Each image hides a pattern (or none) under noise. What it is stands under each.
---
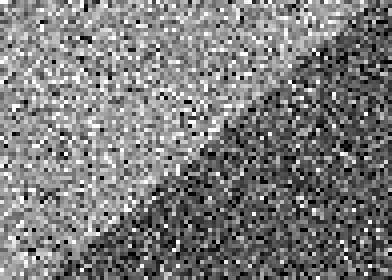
a sharp edge
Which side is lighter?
top left
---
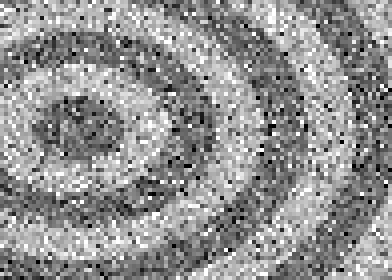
rings round one point
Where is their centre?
middle left
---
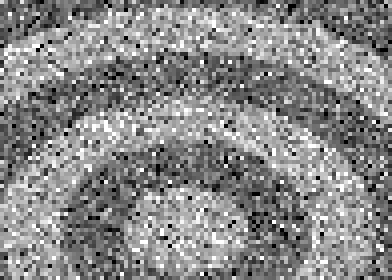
rings round one point
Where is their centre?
bottom middle
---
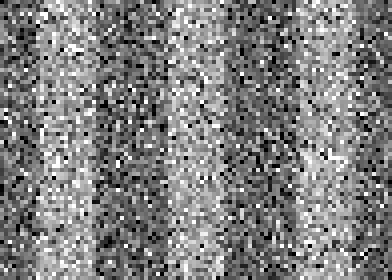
vertical stripes
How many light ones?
3
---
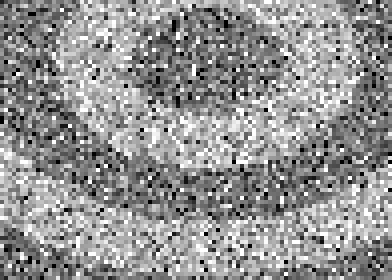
rings round one point
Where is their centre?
top middle
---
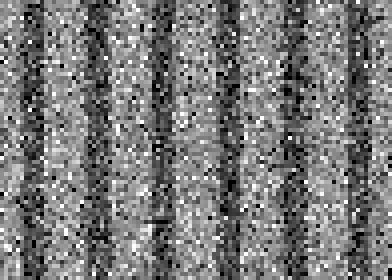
vertical stripes
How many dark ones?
6
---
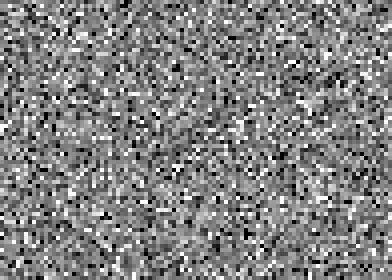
only noise
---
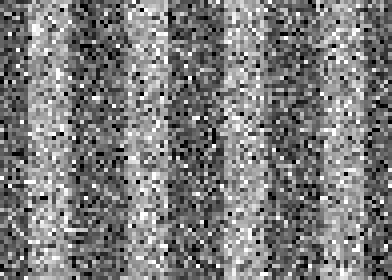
vertical stripes
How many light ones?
4
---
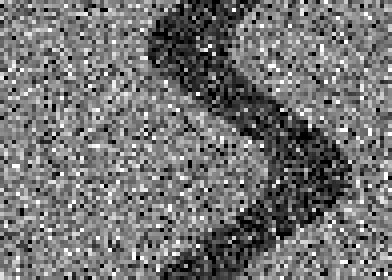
a wavy band
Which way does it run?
top to bottom
